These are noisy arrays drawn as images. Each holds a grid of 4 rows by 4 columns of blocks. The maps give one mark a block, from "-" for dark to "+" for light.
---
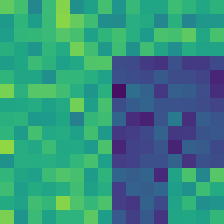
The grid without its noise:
+ + + +
+ + - -
+ + - -
+ + - +
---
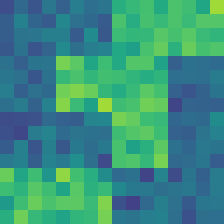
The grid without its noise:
- - + +
- + + -
- - + -
+ + - -
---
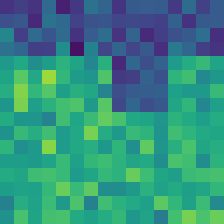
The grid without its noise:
- - - -
+ + - +
+ + + +
+ + + +
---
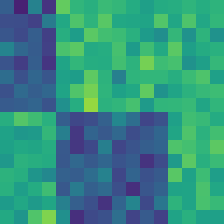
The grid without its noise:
- + + +
- + + +
+ - - +
+ - - +
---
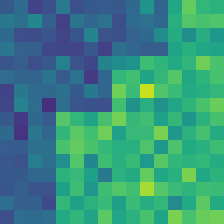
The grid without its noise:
- - - +
- - + +
- + + +
- + + +
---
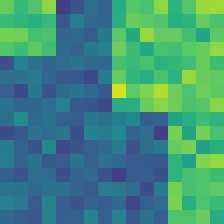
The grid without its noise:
+ - + +
- - + +
- - - +
- - - +
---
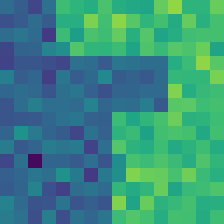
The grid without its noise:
- + + +
- - - +
- - + +
- - + +
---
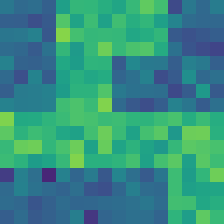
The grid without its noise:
- + + -
- + - -
+ + + +
- - - +
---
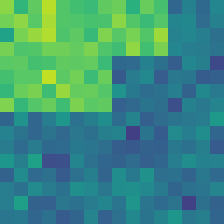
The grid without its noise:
+ + + -
+ + - -
- - - -
- - - -
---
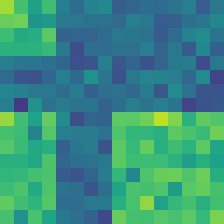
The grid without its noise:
+ - - -
- - - -
+ - + +
+ - + +
